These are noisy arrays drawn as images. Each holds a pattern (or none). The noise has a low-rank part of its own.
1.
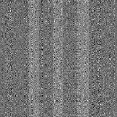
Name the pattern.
bands of columns
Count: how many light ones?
3
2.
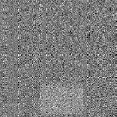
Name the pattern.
one block
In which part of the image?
bottom middle
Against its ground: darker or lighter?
lighter
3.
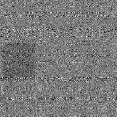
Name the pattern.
one block
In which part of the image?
middle left
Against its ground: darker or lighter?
darker
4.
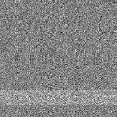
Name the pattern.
one band of rows
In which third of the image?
bottom
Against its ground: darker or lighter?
lighter
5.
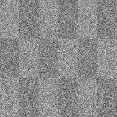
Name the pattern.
a checkerboard
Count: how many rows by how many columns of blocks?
3 by 6
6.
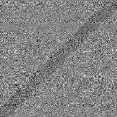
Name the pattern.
a diagonal band
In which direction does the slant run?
bottom left to top right
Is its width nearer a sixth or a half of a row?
a sixth
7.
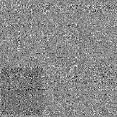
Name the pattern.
one block
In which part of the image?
bottom left
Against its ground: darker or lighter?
darker
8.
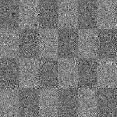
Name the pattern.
a checkerboard
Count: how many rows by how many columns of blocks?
4 by 6
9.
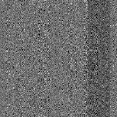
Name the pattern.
one band of columns
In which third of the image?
right
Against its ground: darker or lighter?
darker
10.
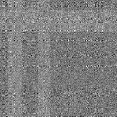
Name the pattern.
bands of rows crossing bands of columns
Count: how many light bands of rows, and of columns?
1 and 2
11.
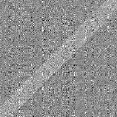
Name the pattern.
a diagonal band
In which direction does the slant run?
bottom left to top right
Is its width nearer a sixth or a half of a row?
a sixth
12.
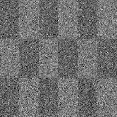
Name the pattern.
a checkerboard
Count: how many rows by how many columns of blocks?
3 by 6
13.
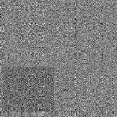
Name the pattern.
one block
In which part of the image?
bottom left
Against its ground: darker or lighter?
darker
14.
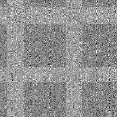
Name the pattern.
bands of rows crossing bands of columns
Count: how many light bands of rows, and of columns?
2 and 2
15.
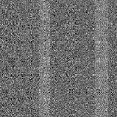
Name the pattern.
bands of columns
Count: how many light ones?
2
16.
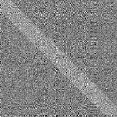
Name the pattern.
a diagonal band
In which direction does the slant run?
top left to bottom right
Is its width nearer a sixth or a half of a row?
a sixth
